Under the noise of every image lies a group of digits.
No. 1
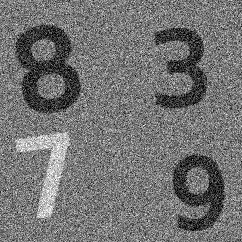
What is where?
top left: dark 8; top right: dark 3; bottom left: light 7; bottom right: dark 9
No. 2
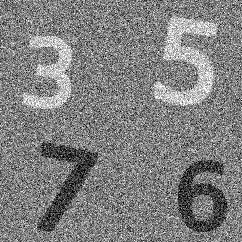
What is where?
top left: light 3; top right: light 5; bottom left: dark 7; bottom right: dark 6
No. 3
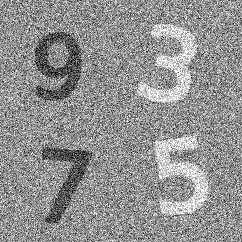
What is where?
top left: dark 9; top right: light 3; bottom left: dark 7; bottom right: light 5
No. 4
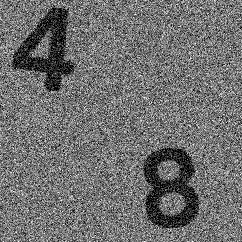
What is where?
top left: dark 4; bottom right: dark 8
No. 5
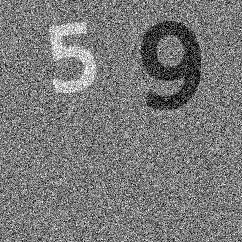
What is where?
top left: light 5; top right: dark 9
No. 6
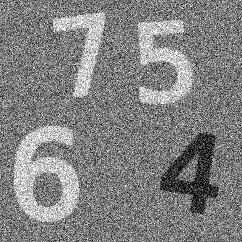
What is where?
top left: light 7; top right: light 5; bottom left: light 6; bottom right: dark 4
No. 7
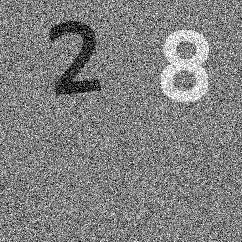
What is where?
top left: dark 2; top right: light 8
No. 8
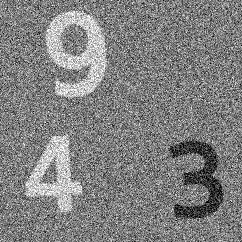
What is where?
top left: light 9; bottom left: light 4; bottom right: dark 3
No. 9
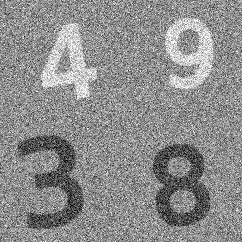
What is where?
top left: light 4; top right: light 9; bottom left: dark 3; bottom right: dark 8
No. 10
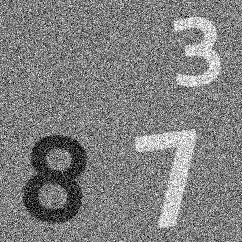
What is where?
top right: light 3; bottom left: dark 8; bottom right: light 7
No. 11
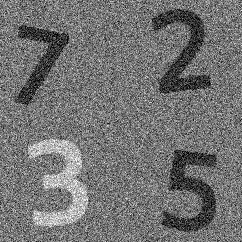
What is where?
top left: dark 7; top right: dark 2; bottom left: light 3; bottom right: dark 5
